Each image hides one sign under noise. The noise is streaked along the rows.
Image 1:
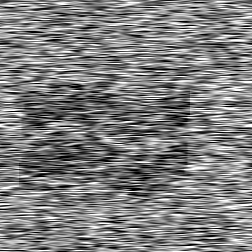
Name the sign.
approximately sign
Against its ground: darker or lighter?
darker
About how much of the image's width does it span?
two thirds
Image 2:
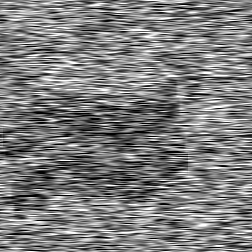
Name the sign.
approximately sign
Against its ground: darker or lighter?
darker
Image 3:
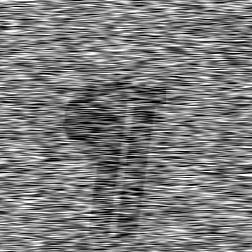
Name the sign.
pilcrow
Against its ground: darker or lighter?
darker
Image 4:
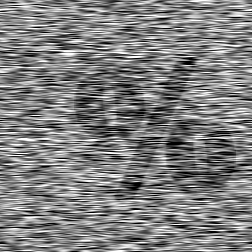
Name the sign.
percent sign
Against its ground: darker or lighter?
darker
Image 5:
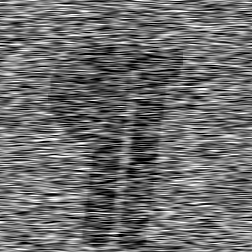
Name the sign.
pilcrow
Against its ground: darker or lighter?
darker
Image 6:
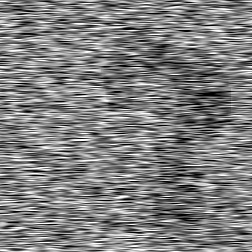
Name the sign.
question mark
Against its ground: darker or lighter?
darker
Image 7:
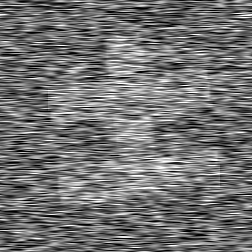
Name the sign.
plus-minus sign
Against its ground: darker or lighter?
lighter
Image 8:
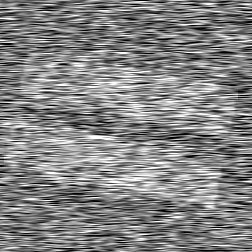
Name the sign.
equals sign
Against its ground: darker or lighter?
lighter
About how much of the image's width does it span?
nearly all
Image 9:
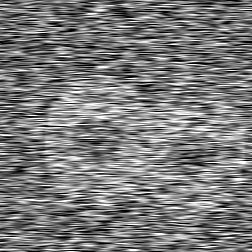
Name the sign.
infinity sign
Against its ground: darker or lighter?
lighter
